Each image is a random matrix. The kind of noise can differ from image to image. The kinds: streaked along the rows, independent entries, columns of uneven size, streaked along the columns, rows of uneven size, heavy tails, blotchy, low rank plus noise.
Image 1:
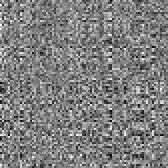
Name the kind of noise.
low rank plus noise
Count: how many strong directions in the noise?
two
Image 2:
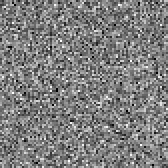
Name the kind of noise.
independent entries
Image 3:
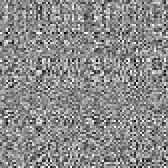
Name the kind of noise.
low rank plus noise
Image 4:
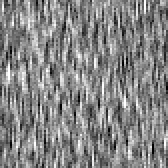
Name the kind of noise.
streaked along the columns
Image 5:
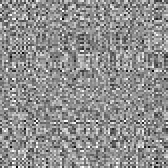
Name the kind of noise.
low rank plus noise
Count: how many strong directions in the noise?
two
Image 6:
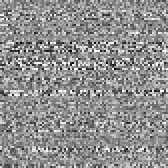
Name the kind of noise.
rows of uneven size
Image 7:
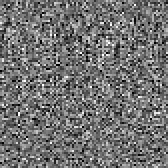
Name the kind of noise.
low rank plus noise
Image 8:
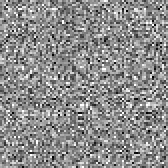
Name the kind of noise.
low rank plus noise
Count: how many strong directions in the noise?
five to eight
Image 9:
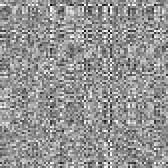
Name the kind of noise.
low rank plus noise
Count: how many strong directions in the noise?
one
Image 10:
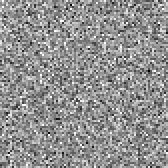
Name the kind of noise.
independent entries
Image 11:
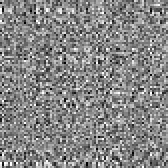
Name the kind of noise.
low rank plus noise
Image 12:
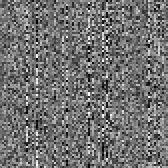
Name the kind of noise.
columns of uneven size
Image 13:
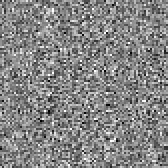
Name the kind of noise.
low rank plus noise
